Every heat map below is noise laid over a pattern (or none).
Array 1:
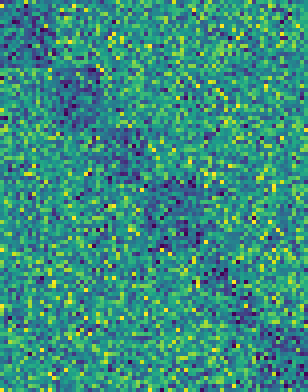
blocks along the diagonal
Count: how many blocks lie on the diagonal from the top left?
7
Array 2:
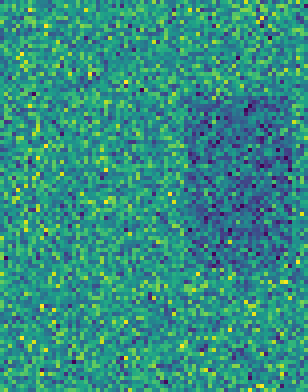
one block
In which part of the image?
middle right
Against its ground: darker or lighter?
darker
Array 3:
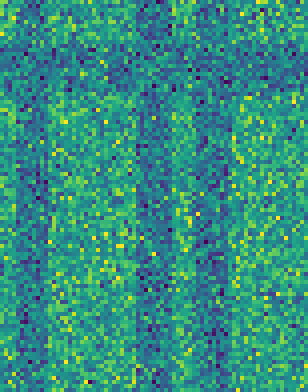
bands of rows crossing bands of columns
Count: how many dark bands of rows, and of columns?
1 and 3
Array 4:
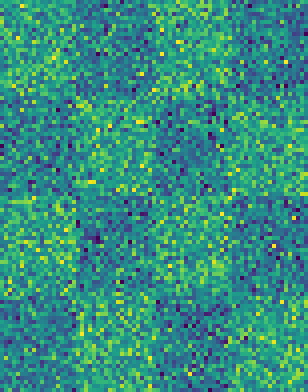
a checkerboard
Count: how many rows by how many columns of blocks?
4 by 4
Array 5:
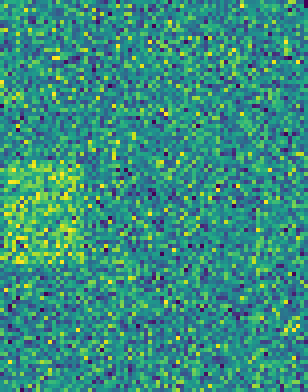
one block
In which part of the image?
middle left
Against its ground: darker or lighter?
lighter
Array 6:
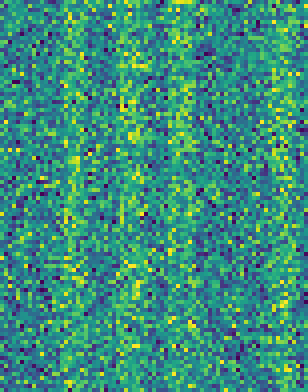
bands of columns
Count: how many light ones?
4
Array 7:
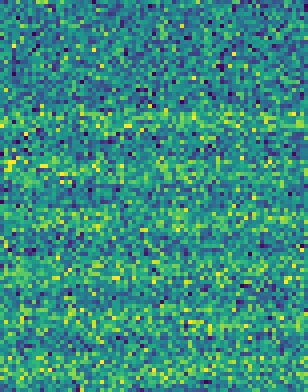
bands of rows
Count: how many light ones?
6
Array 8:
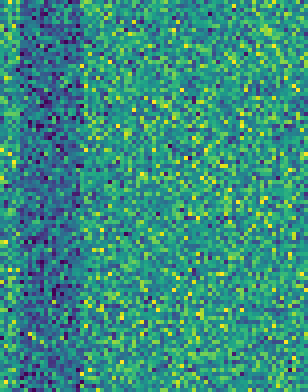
one band of columns
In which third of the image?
left
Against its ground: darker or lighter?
darker
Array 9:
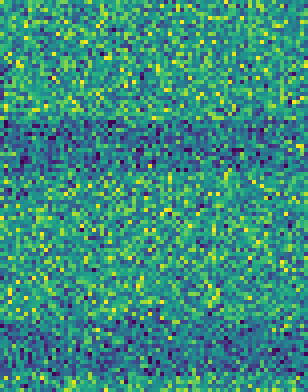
bands of rows
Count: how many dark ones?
2
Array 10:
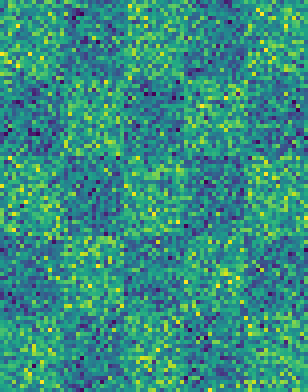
a checkerboard
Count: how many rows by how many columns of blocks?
5 by 5
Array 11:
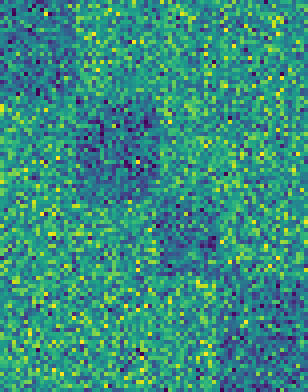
blocks along the diagonal
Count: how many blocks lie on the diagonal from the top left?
4
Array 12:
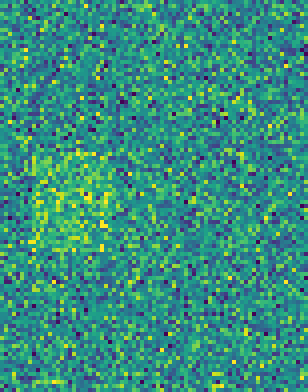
one block
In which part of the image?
middle left
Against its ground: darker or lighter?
lighter
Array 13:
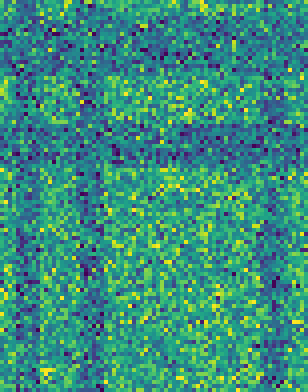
bands of rows crossing bands of columns
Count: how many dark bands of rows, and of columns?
2 and 3
